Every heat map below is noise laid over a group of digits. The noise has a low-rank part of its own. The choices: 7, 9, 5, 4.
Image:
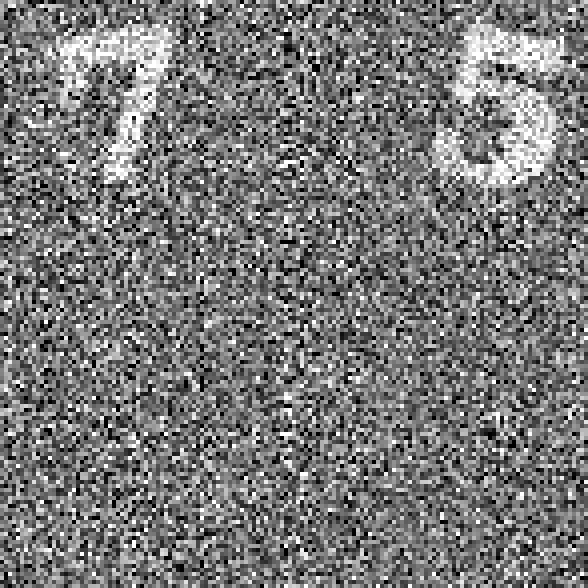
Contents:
top left: light 7; top right: light 5
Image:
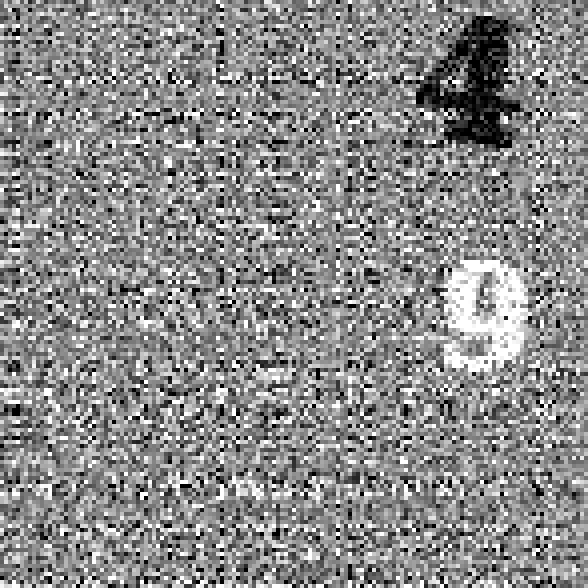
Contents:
top right: dark 4; middle right: light 9
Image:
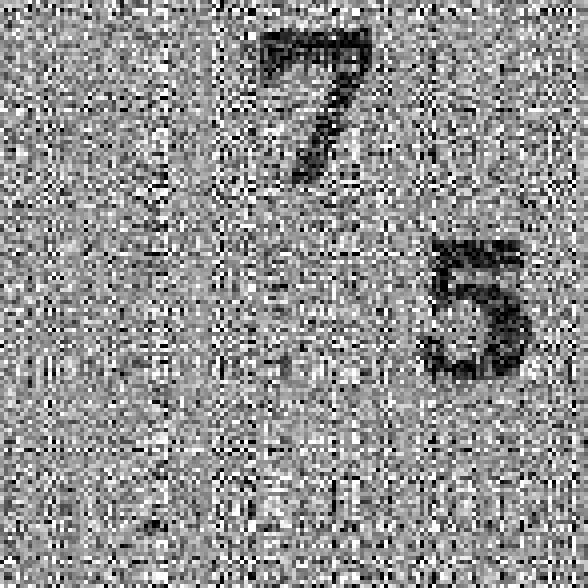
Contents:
top middle: dark 7; middle right: dark 5
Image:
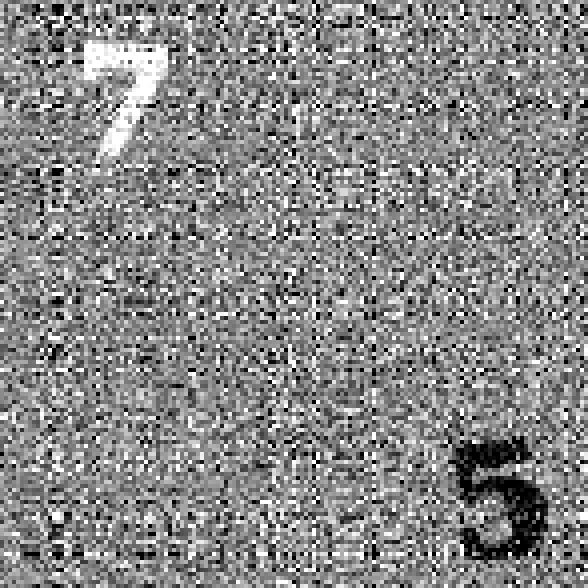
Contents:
top left: light 7; bottom right: dark 5
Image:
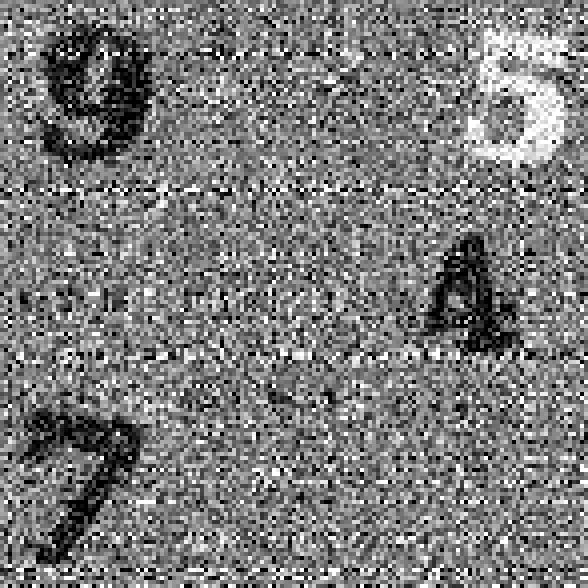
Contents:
top left: dark 9; top right: light 5; middle right: dark 4; bottom left: dark 7
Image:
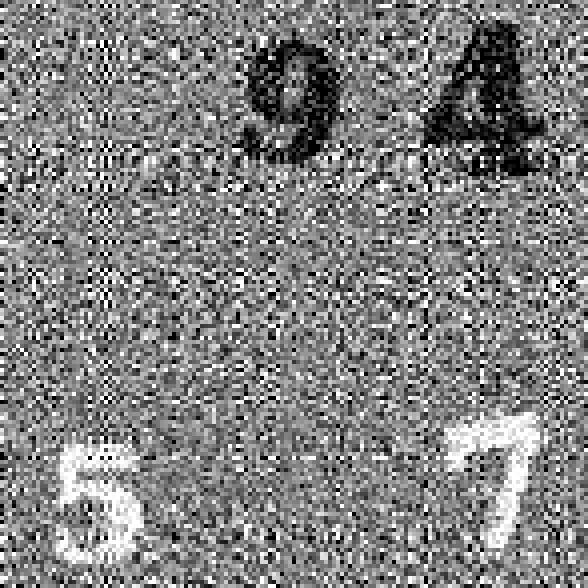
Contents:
top middle: dark 9; top right: dark 4; bottom left: light 5; bottom right: light 7
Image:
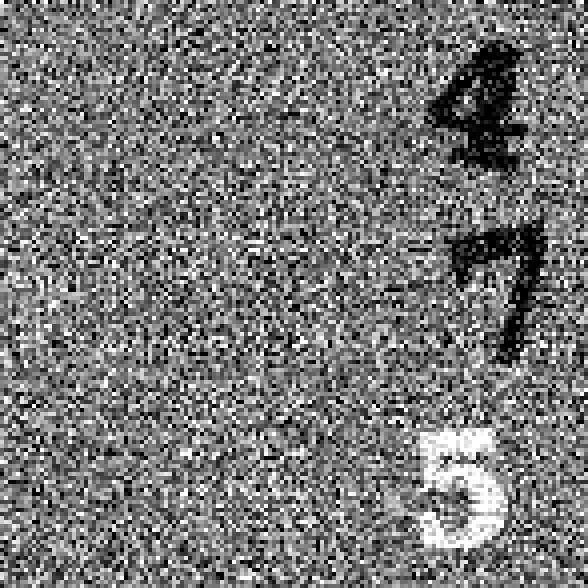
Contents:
top right: dark 4; middle right: dark 7; bottom right: light 5
